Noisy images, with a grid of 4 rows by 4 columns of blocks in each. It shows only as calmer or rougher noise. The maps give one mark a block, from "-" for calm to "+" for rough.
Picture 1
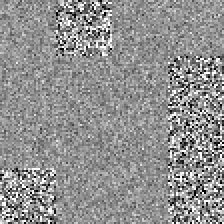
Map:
-+--
---+
---+
+--+
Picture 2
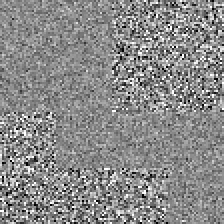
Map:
--++
--++
+---
+++-
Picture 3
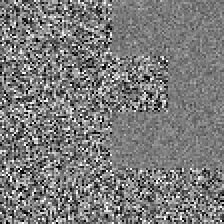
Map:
++--
+++-
++--
++++
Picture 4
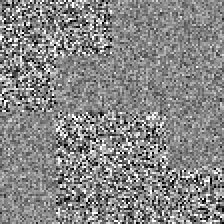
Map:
++--
+---
-++-
-+++
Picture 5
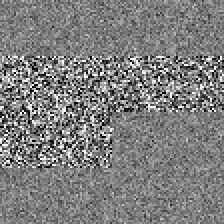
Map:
----
++++
++--
----
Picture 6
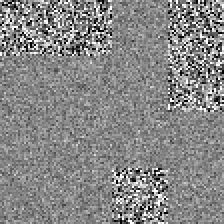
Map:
++-+
---+
----
--+-
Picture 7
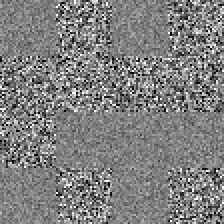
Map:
-+-+
++++
+---
-+-+
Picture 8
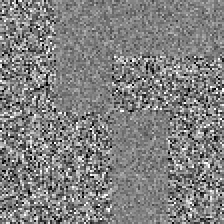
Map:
+---
+-++
++-+
++-+
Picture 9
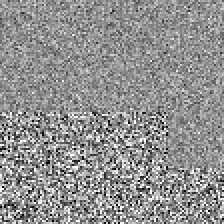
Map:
----
----
+++-
++++
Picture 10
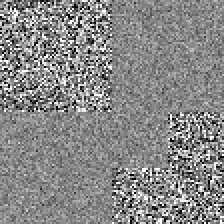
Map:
++--
++--
---+
--++
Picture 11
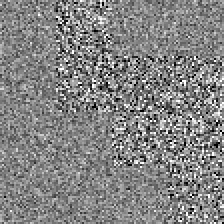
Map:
-+--
-+++
--++
---+
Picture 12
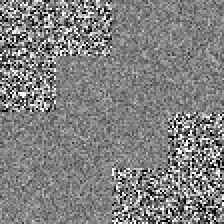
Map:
++--
+---
---+
--++
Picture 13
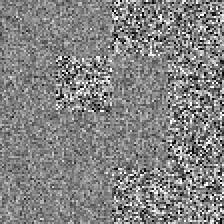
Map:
--++
-+-+
---+
--++
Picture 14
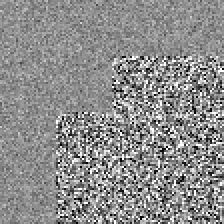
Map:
----
--++
-+++
-+++
